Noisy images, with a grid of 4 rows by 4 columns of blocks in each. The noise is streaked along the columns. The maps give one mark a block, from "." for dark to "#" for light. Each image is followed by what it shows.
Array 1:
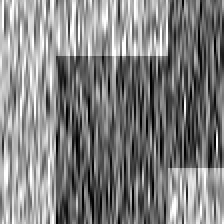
# # # .
# . . .
# . . .
# . . #
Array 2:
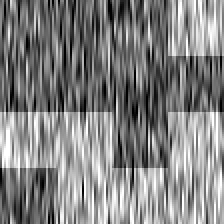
. . . #
. . . .
# # . #
. # # #
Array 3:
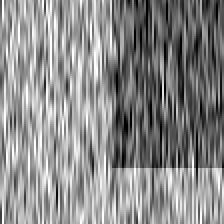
# # . .
# # . .
# # . .
# # # #
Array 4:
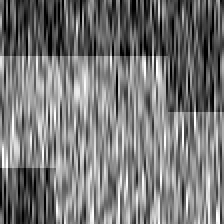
. . . .
# # # .
# # # #
. # # #
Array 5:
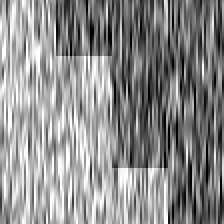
# . . .
# # . .
# # . .
# # # .
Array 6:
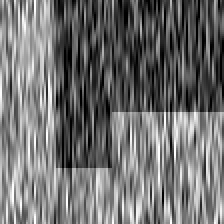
# . . .
# . . .
# . # #
# # # #
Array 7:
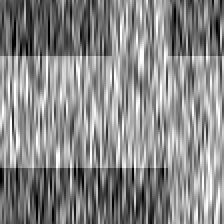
. . # .
# # # #
# # # #
. . . #
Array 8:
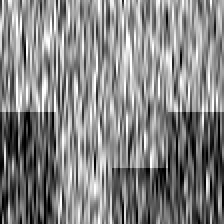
# # # #
# # # #
. # # .
. # . .
